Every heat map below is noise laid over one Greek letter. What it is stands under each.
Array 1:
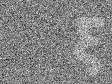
xi
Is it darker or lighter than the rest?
lighter
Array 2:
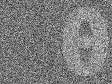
theta
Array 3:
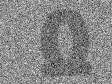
omega
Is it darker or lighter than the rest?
darker
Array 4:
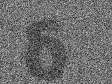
delta
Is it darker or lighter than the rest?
darker
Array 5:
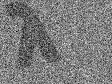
lambda
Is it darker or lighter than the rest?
darker
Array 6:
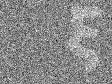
xi
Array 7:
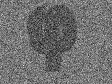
phi
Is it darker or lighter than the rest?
darker
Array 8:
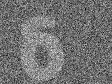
delta
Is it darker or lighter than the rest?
lighter
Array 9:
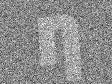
eta
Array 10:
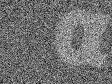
alpha
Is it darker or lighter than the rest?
lighter
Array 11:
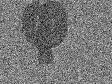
phi
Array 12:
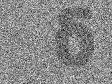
delta
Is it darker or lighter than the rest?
darker
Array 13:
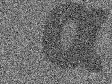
alpha
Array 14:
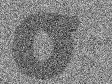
sigma
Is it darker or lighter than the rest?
darker
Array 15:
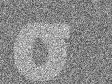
sigma
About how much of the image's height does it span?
two thirds
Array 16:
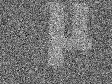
mu
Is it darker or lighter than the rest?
lighter
